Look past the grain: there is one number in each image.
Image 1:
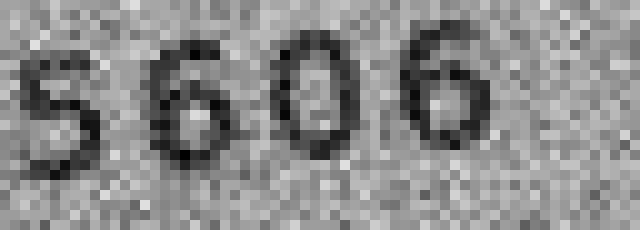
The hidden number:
5606
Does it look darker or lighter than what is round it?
darker
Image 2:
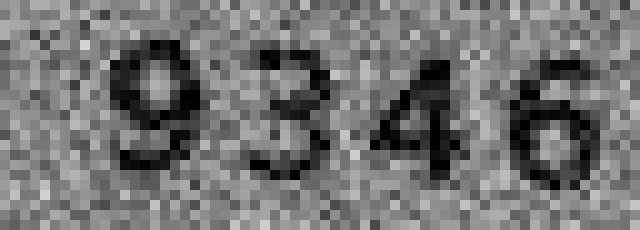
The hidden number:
9346
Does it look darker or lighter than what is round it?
darker
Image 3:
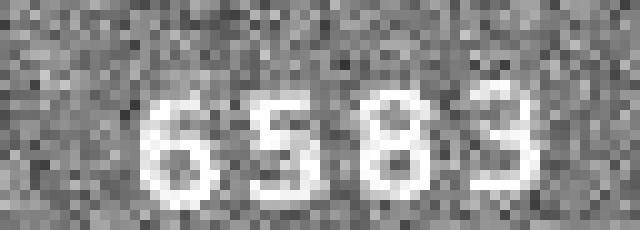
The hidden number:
6583
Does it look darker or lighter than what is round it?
lighter
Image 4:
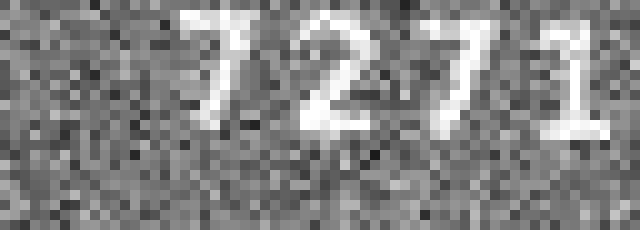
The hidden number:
7271
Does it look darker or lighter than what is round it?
lighter
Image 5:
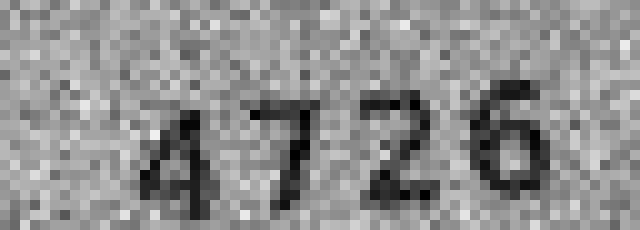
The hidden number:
4726
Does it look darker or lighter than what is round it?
darker
